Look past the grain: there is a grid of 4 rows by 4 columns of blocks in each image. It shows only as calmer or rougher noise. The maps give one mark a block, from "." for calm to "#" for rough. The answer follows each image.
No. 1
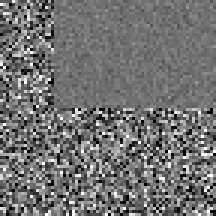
#...
#...
####
####
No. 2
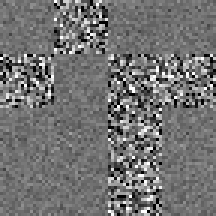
.#..
#.##
..#.
..#.
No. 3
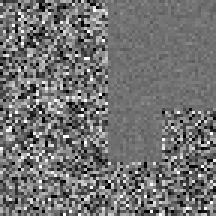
##..
##..
##.#
####
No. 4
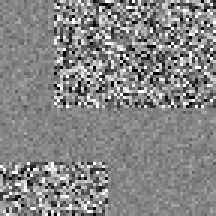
.###
.###
....
##..
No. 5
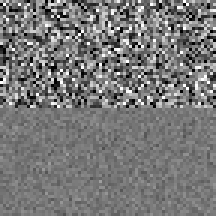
####
####
....
....
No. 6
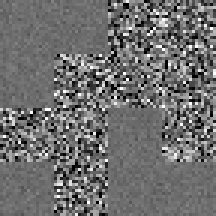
..##
.###
##.#
.#..
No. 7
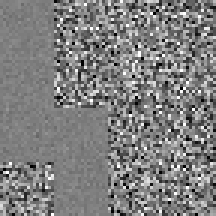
.###
.###
..##
#.##
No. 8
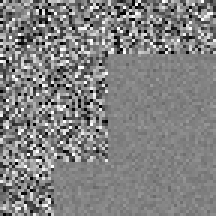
####
##..
##..
#...
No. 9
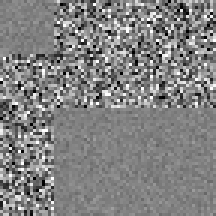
.###
####
#...
#...
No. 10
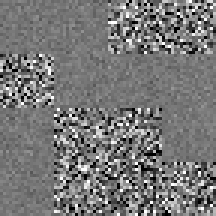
..##
#...
.##.
.###
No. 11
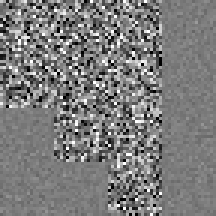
###.
###.
.##.
..#.
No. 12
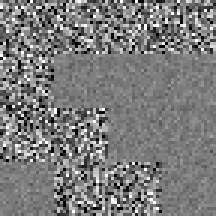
####
#...
##..
.##.
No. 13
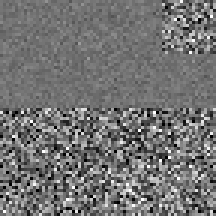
...#
....
####
####
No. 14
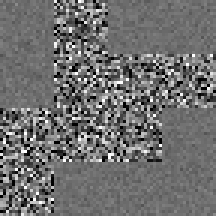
.#..
.###
###.
#...
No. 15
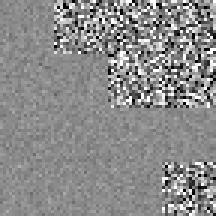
.###
..##
....
...#
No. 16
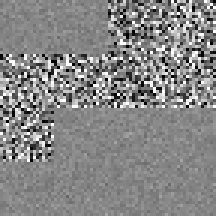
..##
####
#...
....
